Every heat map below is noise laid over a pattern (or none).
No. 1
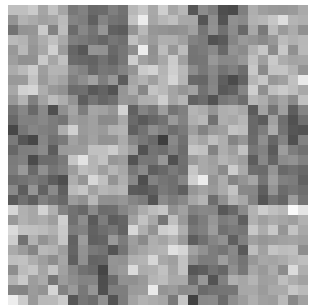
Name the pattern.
a checkerboard
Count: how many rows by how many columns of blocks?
3 by 5
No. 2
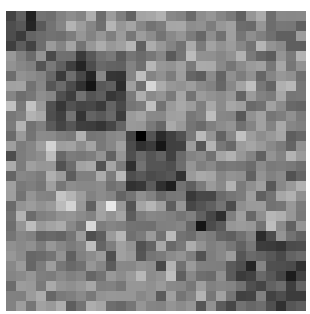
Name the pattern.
blocks along the diagonal
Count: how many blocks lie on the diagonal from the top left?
5
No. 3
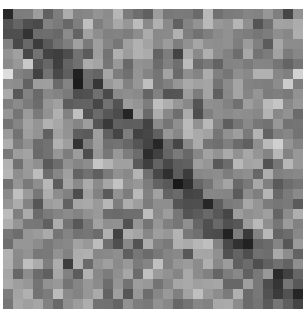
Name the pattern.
a diagonal band
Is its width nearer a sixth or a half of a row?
a sixth
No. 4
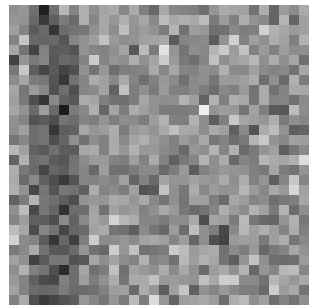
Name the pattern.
one band of columns
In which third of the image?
left
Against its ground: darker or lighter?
darker
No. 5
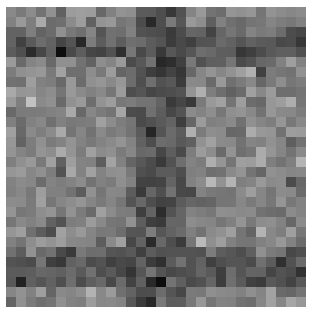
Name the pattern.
bands of rows crossing bands of columns
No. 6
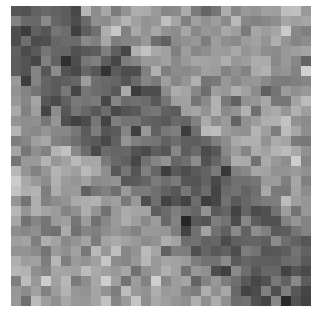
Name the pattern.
a diagonal band
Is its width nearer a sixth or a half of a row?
a half
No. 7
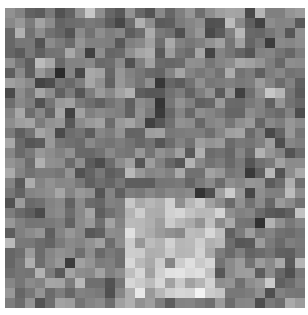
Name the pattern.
one block
